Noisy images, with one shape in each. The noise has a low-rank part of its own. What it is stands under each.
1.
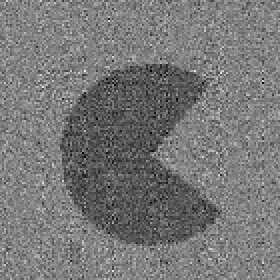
disc with a wedge cut out
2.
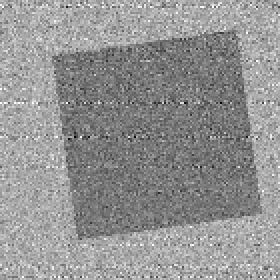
square
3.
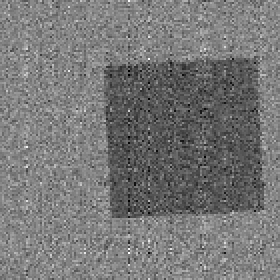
square
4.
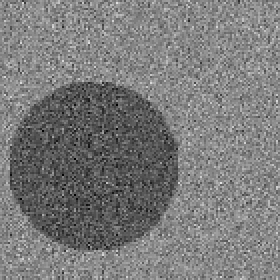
disc
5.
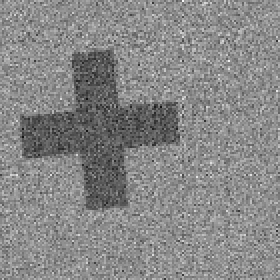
cross
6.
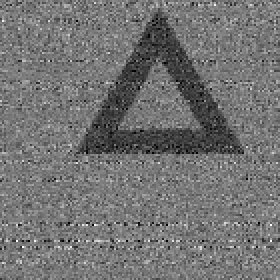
triangle frame
